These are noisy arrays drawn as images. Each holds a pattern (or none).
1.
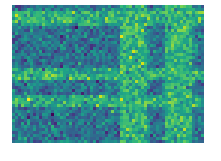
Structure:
bands of rows crossing bands of columns
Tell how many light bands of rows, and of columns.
3 and 2
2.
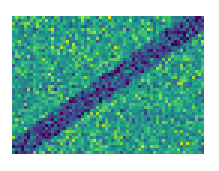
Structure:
a diagonal band
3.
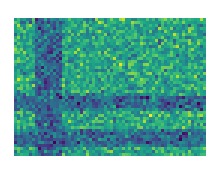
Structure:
bands of rows crossing bands of columns
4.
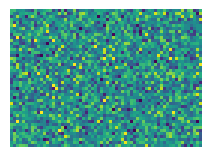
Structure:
only noise
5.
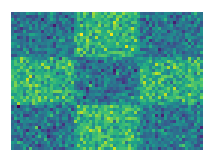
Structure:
a checkerboard
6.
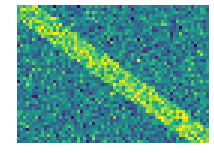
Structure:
a diagonal band
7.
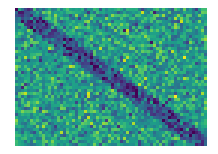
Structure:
a diagonal band
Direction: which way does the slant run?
top left to bottom right
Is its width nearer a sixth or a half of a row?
a sixth
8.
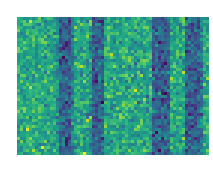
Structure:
bands of columns
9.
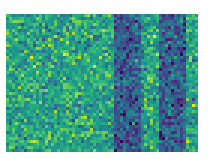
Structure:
bands of columns
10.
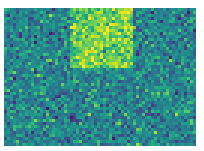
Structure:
one block
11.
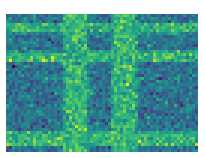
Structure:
bands of rows crossing bands of columns
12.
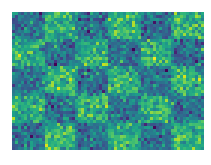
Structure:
a checkerboard
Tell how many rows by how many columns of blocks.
5 by 6
